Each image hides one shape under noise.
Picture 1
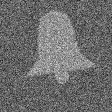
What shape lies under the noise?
bell
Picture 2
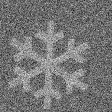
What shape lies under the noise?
snowflake
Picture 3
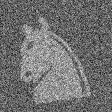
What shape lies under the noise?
chess knight
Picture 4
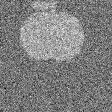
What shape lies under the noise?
apple
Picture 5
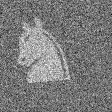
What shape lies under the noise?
chess knight
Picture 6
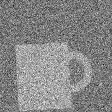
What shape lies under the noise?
cup
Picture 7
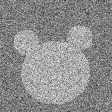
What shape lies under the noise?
bear's head
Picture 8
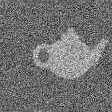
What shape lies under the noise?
teapot
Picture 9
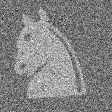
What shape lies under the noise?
chess knight
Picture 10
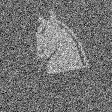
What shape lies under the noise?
chess knight
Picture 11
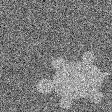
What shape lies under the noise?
turtle
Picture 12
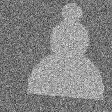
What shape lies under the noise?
chess pawn
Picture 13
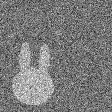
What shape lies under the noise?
rabbit's head
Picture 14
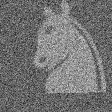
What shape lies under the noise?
chess knight
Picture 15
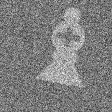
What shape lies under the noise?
chess bishop
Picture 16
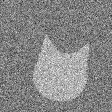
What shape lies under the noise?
cat's head
